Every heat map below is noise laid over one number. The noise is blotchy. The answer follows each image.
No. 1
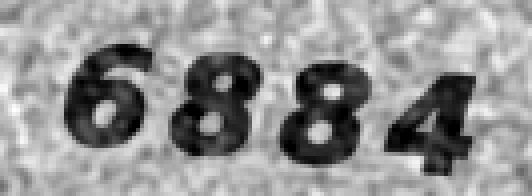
6884
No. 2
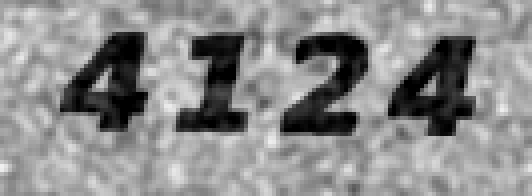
4124
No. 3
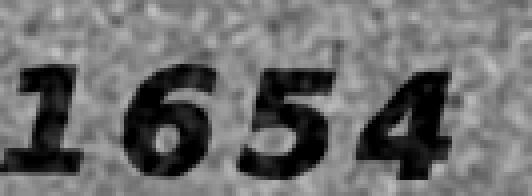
1654
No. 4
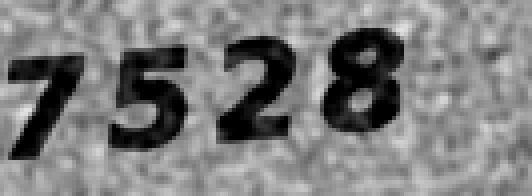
7528
